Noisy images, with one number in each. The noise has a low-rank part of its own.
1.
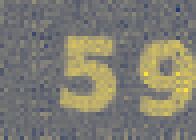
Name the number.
59
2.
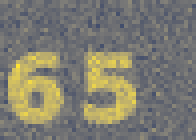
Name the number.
65
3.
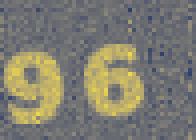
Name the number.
96
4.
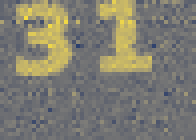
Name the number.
31
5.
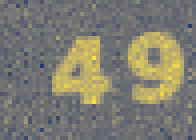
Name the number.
49
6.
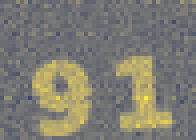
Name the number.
91
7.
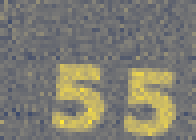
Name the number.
55
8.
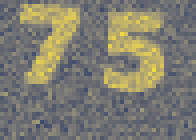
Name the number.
75
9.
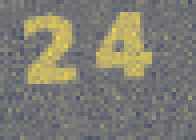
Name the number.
24
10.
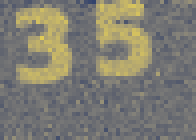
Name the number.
35
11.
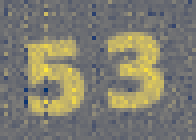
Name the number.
53
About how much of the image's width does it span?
two thirds
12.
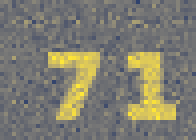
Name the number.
71
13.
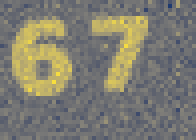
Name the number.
67
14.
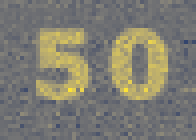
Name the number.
50
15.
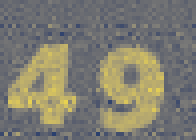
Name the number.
49
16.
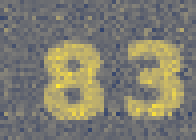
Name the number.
83
